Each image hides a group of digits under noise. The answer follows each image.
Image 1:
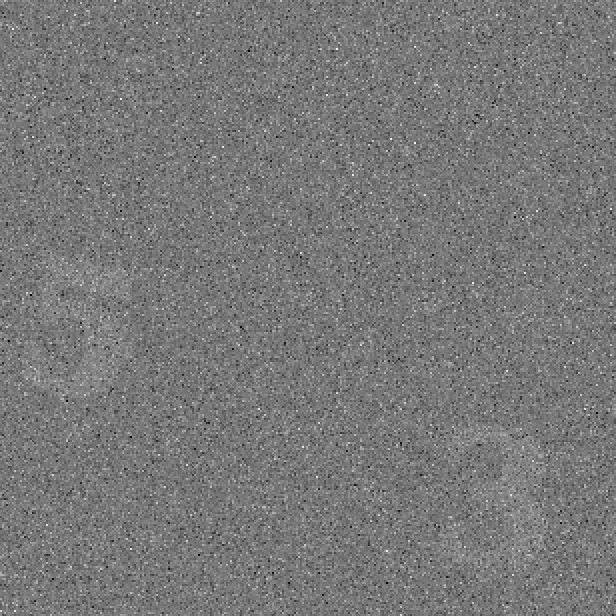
middle left: 5; bottom right: 3
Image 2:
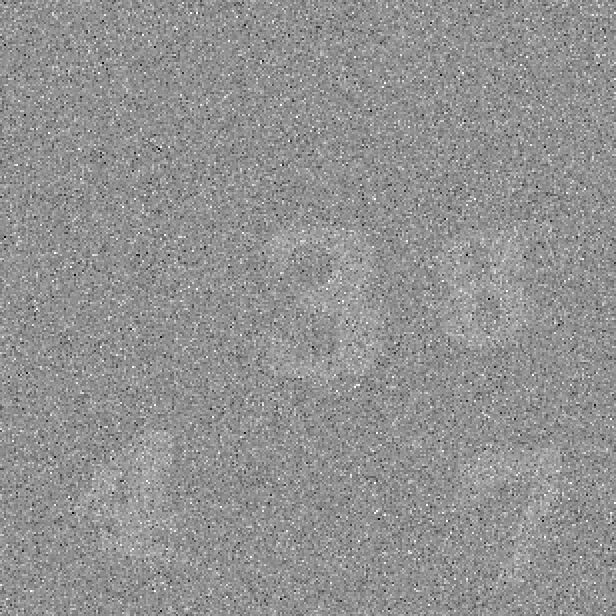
centre: 3; middle right: 8; bottom left: 4; bottom right: 7
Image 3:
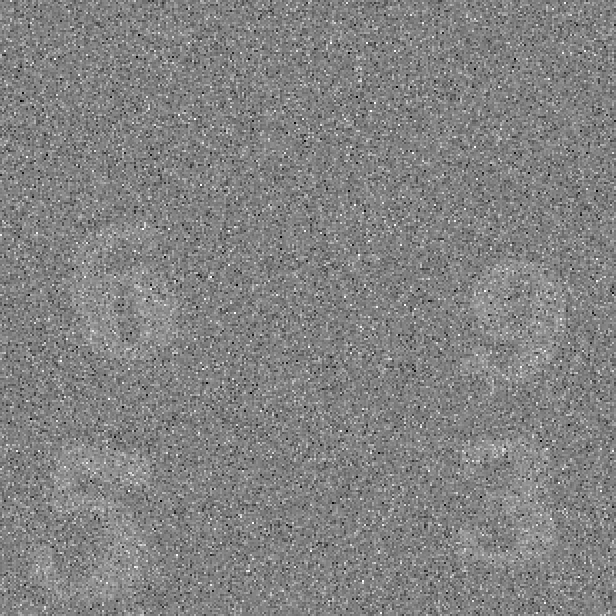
middle left: 6; middle right: 9; bottom left: 5; bottom right: 3
